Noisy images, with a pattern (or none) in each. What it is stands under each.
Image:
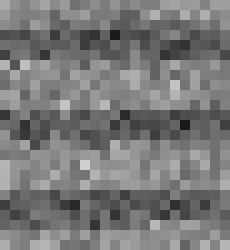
horizontal stripes
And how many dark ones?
3
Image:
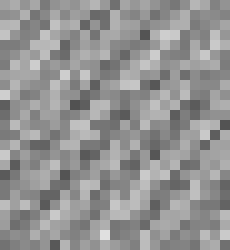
diagonal stripes
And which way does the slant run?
bottom left to top right
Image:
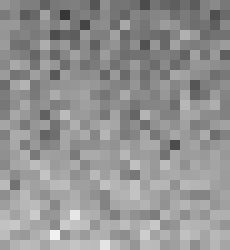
a smooth slope
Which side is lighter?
bottom
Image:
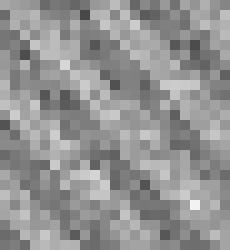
diagonal stripes
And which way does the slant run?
top left to bottom right
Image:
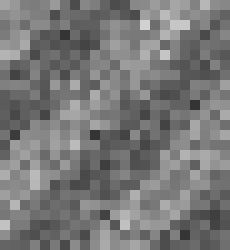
diagonal stripes
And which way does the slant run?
bottom left to top right
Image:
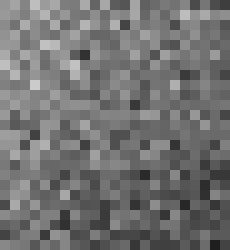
a smooth slope
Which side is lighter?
top left
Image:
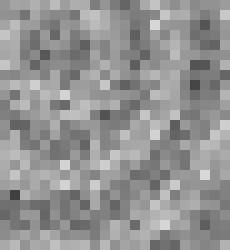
rings round one point
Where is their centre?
top left
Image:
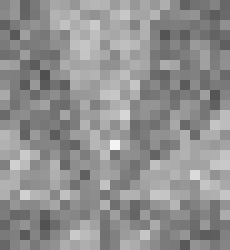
spokes from one point
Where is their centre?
bottom middle
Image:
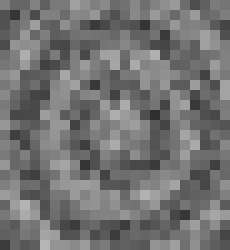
rings round one point
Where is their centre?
centre
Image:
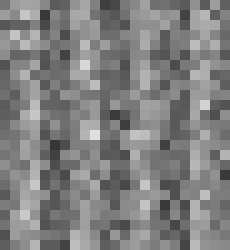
vertical stripes
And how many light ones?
4
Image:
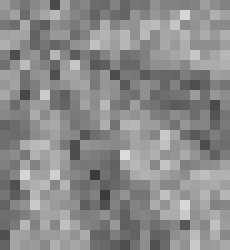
spokes from one point
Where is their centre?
top left
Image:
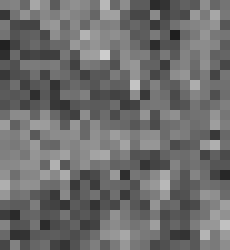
spokes from one point
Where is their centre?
middle right
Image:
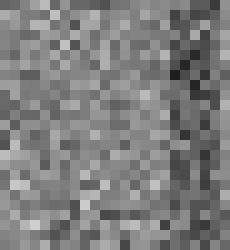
one vertical stripe
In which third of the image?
right
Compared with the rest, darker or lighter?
darker
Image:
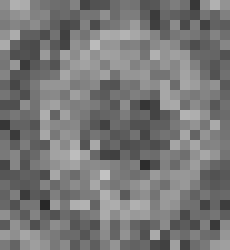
rings round one point
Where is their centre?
centre
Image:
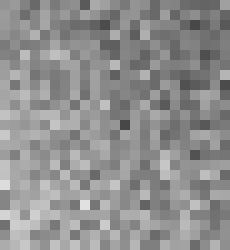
a smooth slope
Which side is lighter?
bottom left
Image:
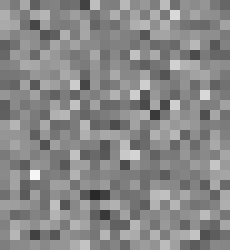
only noise
